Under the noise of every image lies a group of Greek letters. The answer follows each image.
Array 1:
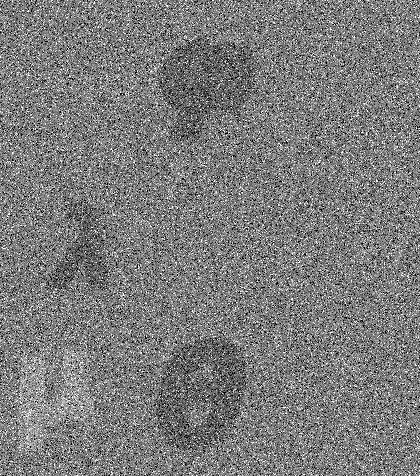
top middle: dark phi; middle left: dark lambda; bottom left: light mu; bottom middle: dark theta
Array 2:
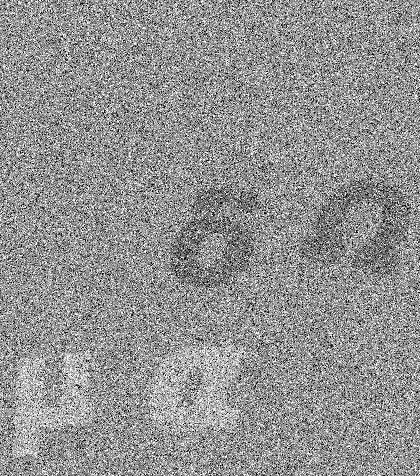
centre: dark delta; middle right: dark omega; bottom left: light mu; bottom middle: light alpha
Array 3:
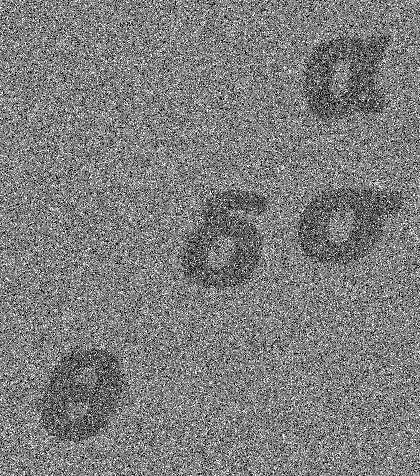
top right: dark alpha; centre: dark delta; middle right: dark sigma; bottom left: dark theta
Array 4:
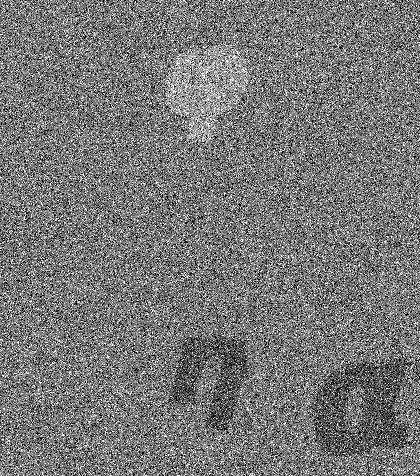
top middle: light phi; bottom middle: dark eta; bottom right: dark alpha
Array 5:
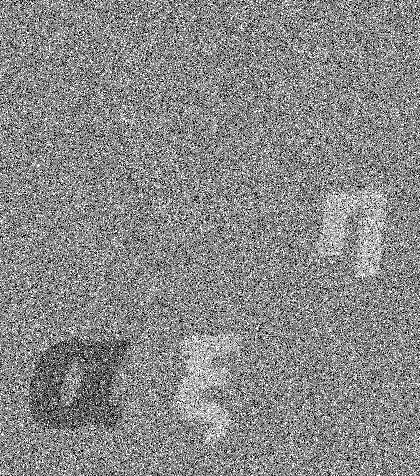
middle right: light eta; bottom left: dark alpha; bottom middle: light xi
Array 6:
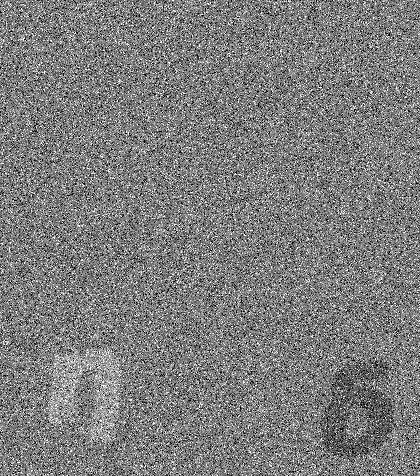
bottom left: light eta; bottom right: dark delta
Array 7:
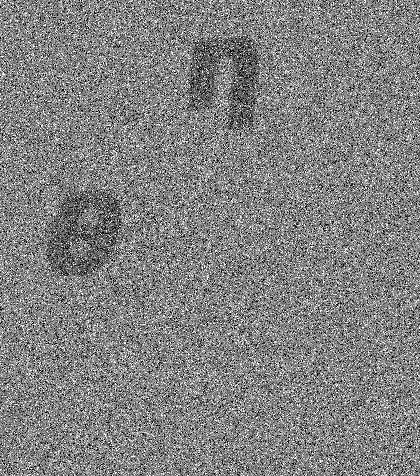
top middle: dark eta; middle left: dark theta
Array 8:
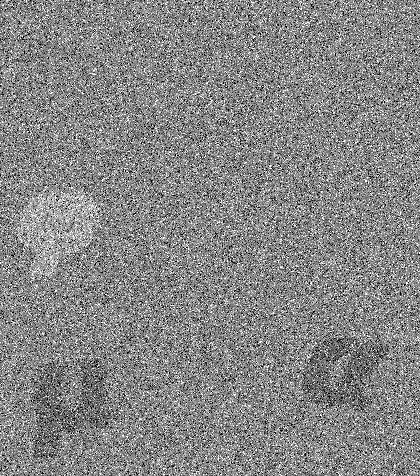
middle left: light phi; bottom left: dark mu; bottom right: dark alpha
